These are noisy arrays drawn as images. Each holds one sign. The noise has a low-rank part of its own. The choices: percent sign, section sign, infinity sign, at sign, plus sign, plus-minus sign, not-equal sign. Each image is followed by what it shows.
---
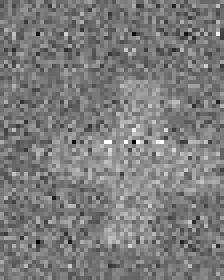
plus sign
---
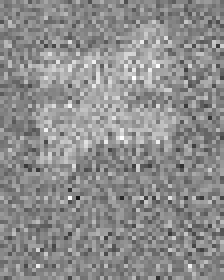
not-equal sign
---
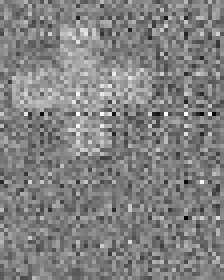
plus sign
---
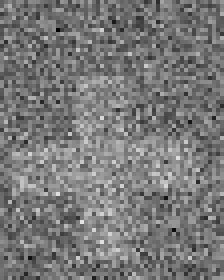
plus sign
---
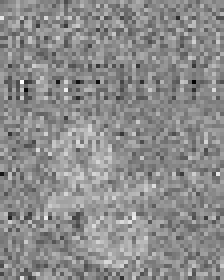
percent sign
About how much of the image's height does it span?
half
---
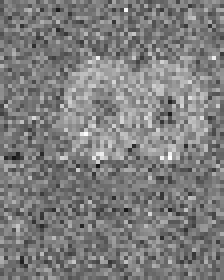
infinity sign
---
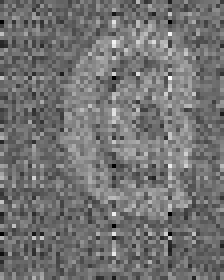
at sign
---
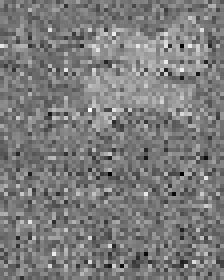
not-equal sign
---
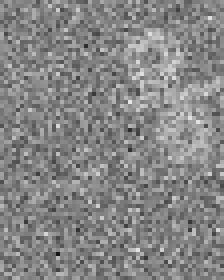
percent sign
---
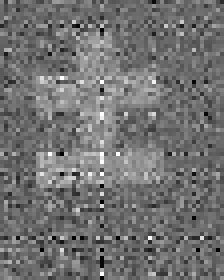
plus-minus sign
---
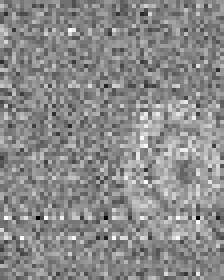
at sign
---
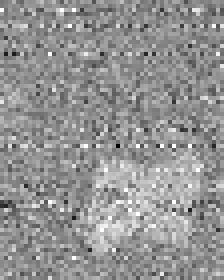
not-equal sign
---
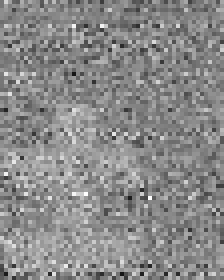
plus-minus sign
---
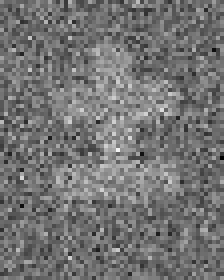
plus-minus sign
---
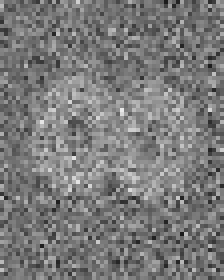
infinity sign
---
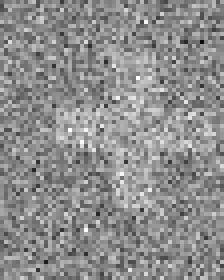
plus sign
